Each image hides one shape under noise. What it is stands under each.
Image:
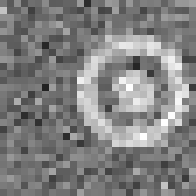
bullseye
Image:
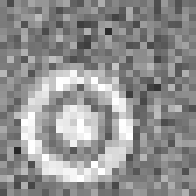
bullseye
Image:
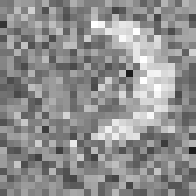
crescent
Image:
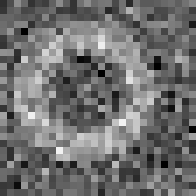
ring
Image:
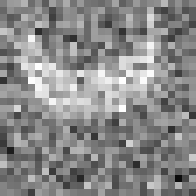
crescent
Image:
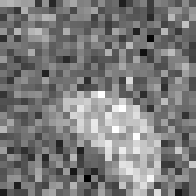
half disc
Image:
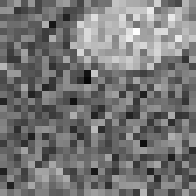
ellipse
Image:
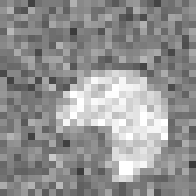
disc with a wedge cut out
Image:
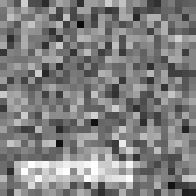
bar
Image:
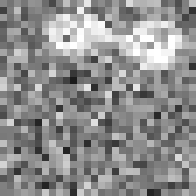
dumbbell
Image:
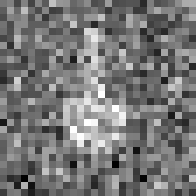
lollipop
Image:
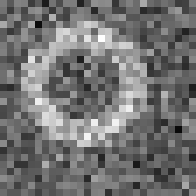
ring
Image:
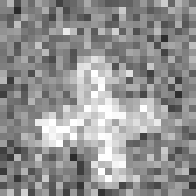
cross
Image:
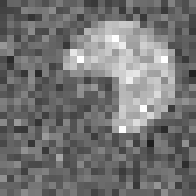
disc with a wedge cut out
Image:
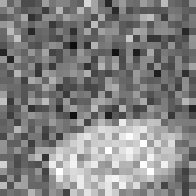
ellipse
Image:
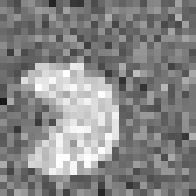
disc with a wedge cut out
